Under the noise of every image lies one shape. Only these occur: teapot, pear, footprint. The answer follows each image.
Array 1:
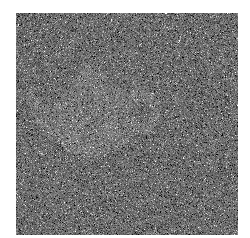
teapot
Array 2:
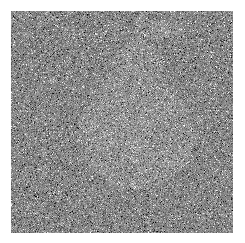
pear
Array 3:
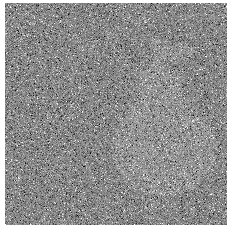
pear
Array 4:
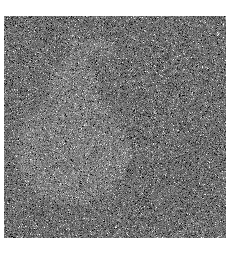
pear
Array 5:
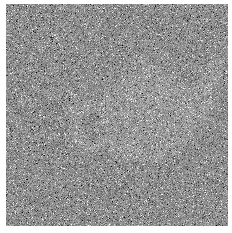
teapot
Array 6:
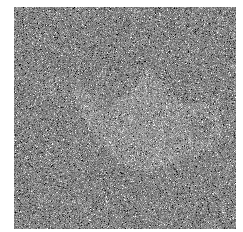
teapot
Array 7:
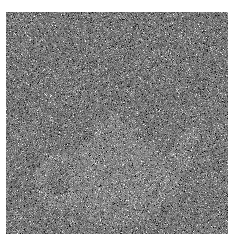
teapot
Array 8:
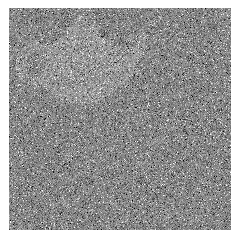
teapot
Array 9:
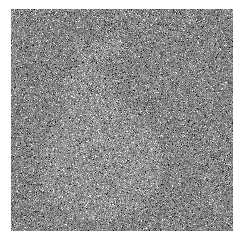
pear
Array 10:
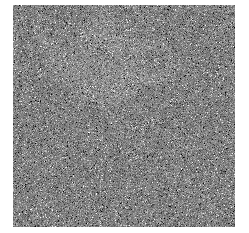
teapot
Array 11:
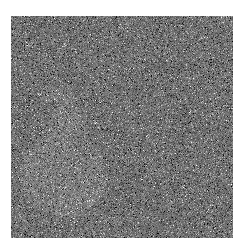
pear
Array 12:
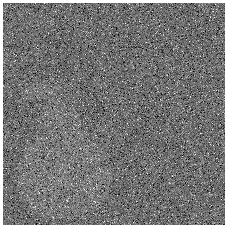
pear
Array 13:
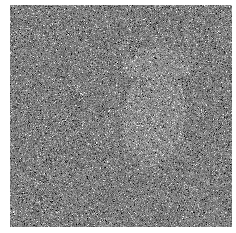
footprint
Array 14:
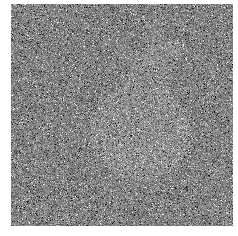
pear
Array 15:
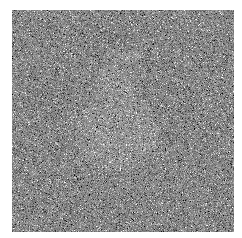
pear
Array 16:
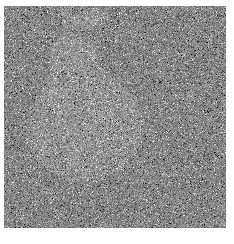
pear
